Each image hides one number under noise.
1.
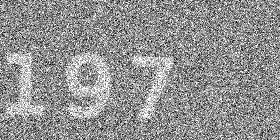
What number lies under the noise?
197
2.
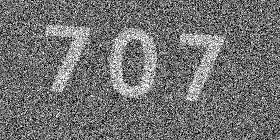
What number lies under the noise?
707
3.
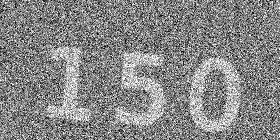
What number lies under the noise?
150
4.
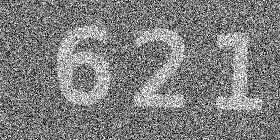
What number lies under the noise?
621
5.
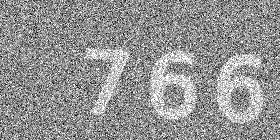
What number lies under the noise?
766
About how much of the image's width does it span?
two thirds
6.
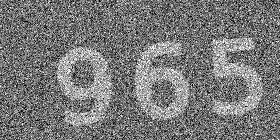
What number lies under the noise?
965
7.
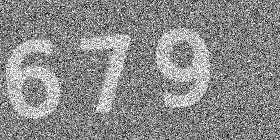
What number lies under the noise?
679
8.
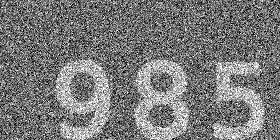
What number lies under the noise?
985
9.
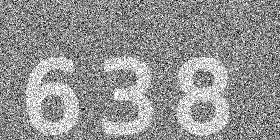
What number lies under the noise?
638
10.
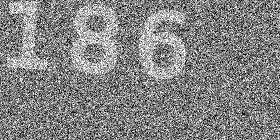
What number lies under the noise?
186
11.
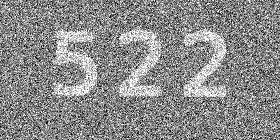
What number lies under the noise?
522
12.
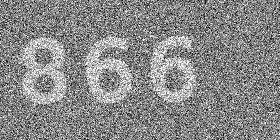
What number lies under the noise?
866
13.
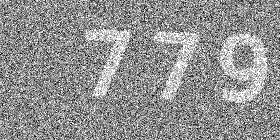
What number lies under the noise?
779
